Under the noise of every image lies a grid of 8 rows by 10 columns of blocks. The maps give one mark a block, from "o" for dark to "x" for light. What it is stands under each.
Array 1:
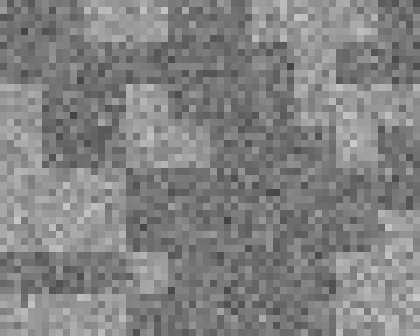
o o x x o o x x x o
o o o o o o o x o o
x o o x o o o x x x
x o o x x o o o x o
x x x o o o o o o o
x x x o o o o o o x
o o o x o o o o x x
x x x o o o o o x x
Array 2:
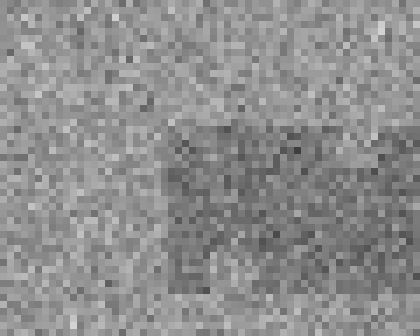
x x x x x x x x x x
x x x x x x x x x x
x x x x x x x x x x
x x x x o o o o x o
x x x x o o o o o o
x x x x o o o o o o
x x x x o x o o o o
x x x x x x x x x x
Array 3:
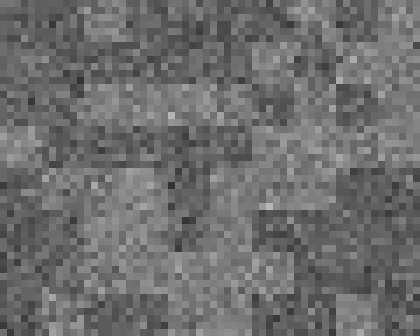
o o x o o o o x o x
o o o o o o x o x x
o o x x x x o x o x
x o o o o o x x x x
o x x x o x x x o o
o o x x o x o o o o
o o x x x x x o o o
o x o o x x o o x o
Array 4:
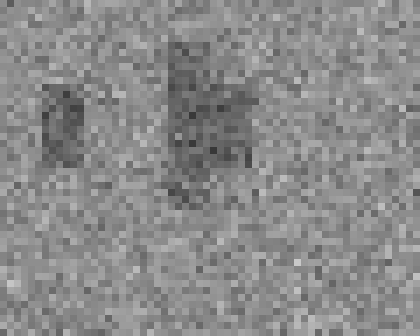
x x x x x x x x x x
x x x x o x x x x x
x o x x o o x x x x
x o x x o o x x x x
x x x x o x x x x x
x x x x x x x x x x
x x x x x x x x x x
x x x x x x x x x x
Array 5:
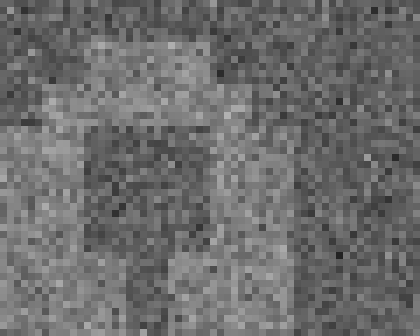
o o o o o o o o o o
o o x x x o o o o o
o x x x x x o o o o
x x o o o x x o o o
x x o o o x x o o o
x x o o o x x o o o
x x x o x x x o o o
x x x o x x x o o o
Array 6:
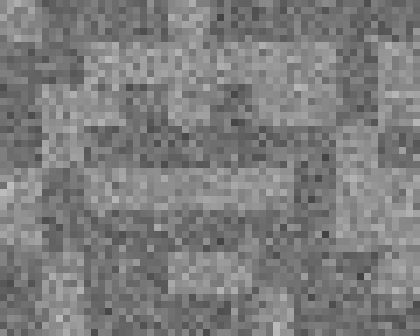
x o o o x o o o o o
o o x x x x x x o x
o x x o x o x x o x
o x o o o o o o x o
x o x x x x x o x x
x o o o o o o o x x
o x o o x x o o o x
o x o o o o x o o o
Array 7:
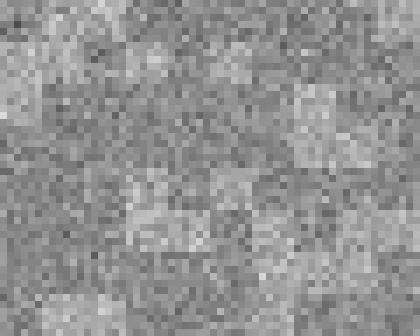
o x x o o o o o o x
x x o x o x o o o o
x o o o o o o x o o
o o o o o o o x x o
o o o x o x o o o o
o o o x x o x o x x
o o o o o o x x x o
o x x o o o x o o o
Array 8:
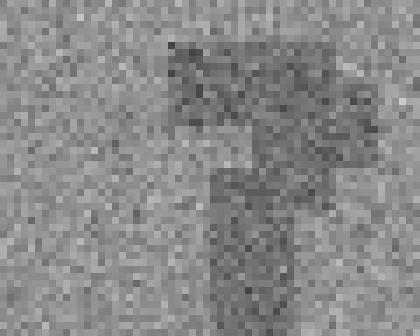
x x x x x x x x x x
x x x x o o o o x x
x x x x o o o o o x
x x x x x x o o o x
x x x x x o o o x x
x x x x x o o x x x
x x x x x o o x x x
x x x x x o o x x x
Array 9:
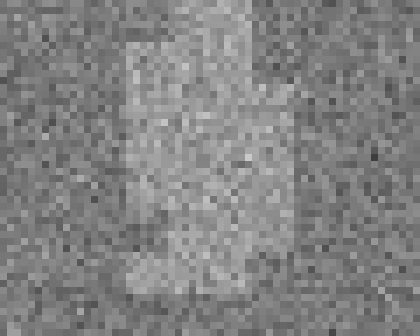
o o o o x x o o o o
o o o x x x o o o o
o o o x x x x o o o
o o o x x x x o o o
o o o x x x x o o o
o o o o x x x o o o
o o o x x x o o o o
o o o o o o o o o o
